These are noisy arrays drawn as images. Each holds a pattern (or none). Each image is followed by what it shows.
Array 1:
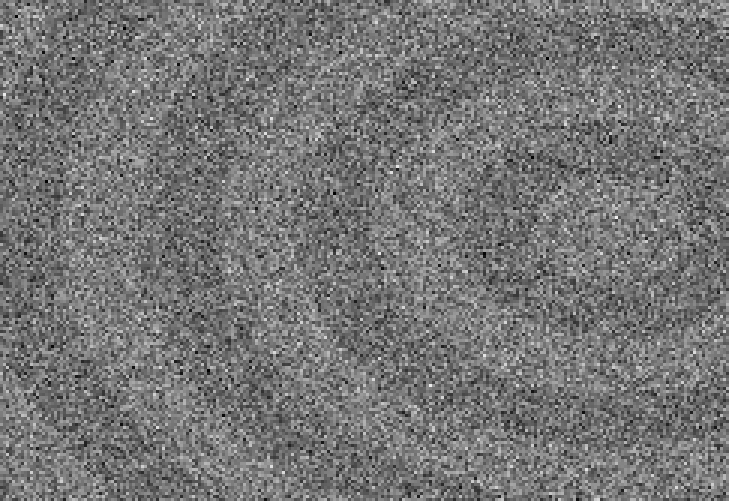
rings round one point
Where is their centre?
middle right
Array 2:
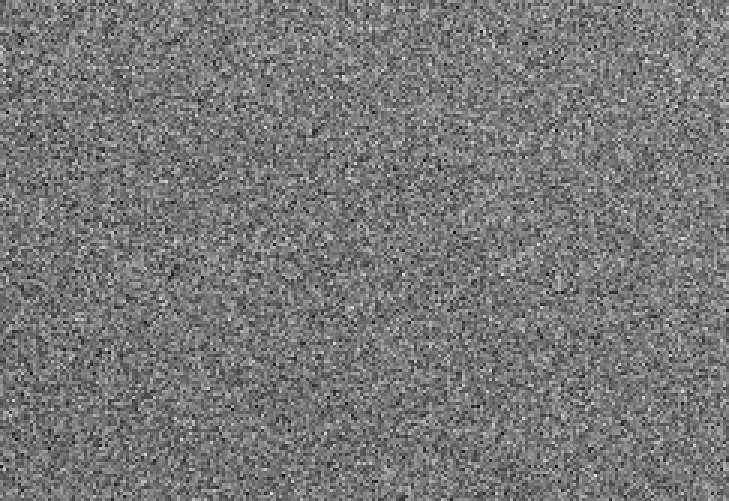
a smooth slope
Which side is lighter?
top right
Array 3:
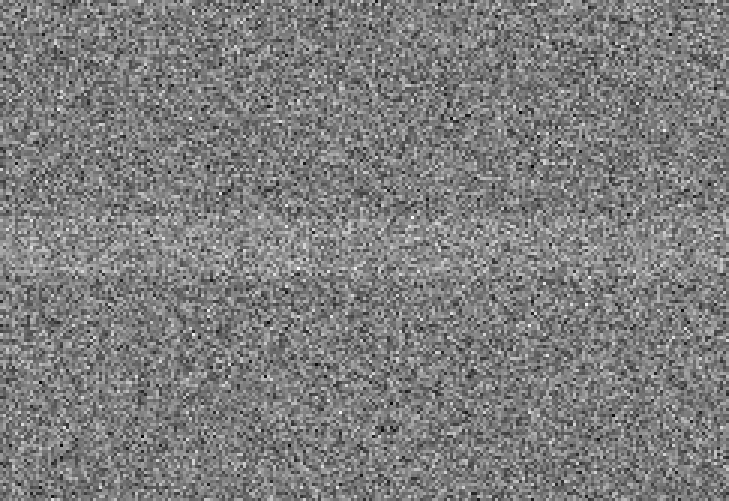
one horizontal stripe
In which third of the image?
middle
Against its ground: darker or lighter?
lighter
